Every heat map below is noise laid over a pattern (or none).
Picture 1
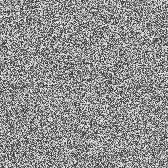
only noise
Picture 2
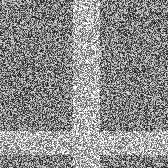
bands of rows crossing bands of columns
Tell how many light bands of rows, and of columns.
1 and 1
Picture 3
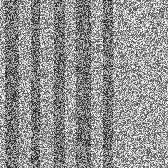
bands of columns
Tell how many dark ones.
5
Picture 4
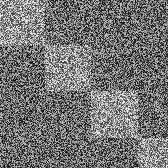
blocks along the diagonal
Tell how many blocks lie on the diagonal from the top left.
4
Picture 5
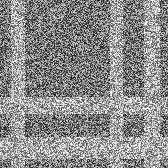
bands of rows crossing bands of columns
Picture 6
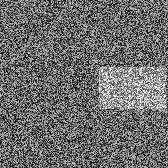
one block
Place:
middle right
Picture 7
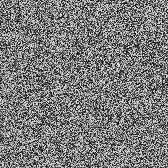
only noise
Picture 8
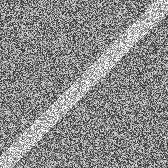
a diagonal band
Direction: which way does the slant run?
bottom left to top right
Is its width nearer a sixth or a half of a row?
a sixth
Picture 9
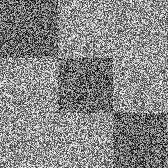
blocks along the diagonal
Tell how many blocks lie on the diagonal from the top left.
3
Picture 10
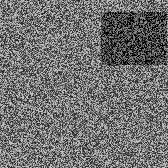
one block
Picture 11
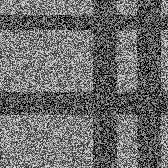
bands of rows crossing bands of columns
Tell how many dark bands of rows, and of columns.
2 and 2
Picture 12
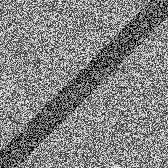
a diagonal band
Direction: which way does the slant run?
bottom left to top right
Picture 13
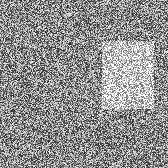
one block
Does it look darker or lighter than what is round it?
lighter
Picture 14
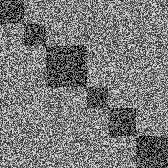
blocks along the diagonal
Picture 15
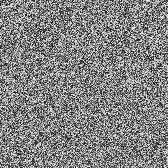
only noise
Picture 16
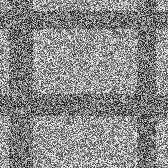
bands of rows crossing bands of columns
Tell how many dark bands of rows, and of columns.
2 and 2
